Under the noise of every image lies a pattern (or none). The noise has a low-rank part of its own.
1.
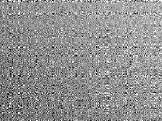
a smooth slope
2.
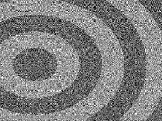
rings round one point
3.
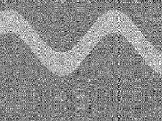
a wavy band
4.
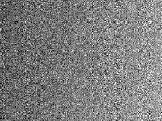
a smooth slope
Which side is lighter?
right
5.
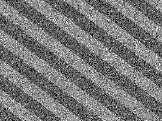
diagonal stripes
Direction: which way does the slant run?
top left to bottom right
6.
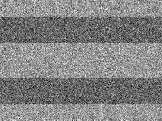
horizontal stripes
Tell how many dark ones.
2
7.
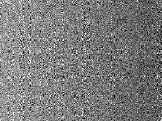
a smooth slope
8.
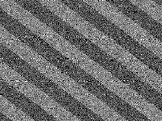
diagonal stripes
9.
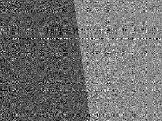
a sharp edge
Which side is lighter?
right
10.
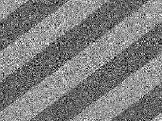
diagonal stripes
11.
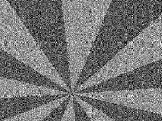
spokes from one point
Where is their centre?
bottom middle
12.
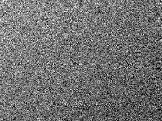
a smooth slope
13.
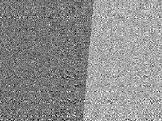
a sharp edge
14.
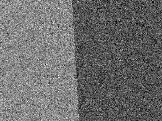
a sharp edge
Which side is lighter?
left
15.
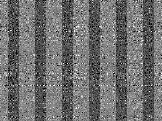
vertical stripes
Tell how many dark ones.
6
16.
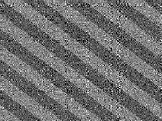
diagonal stripes
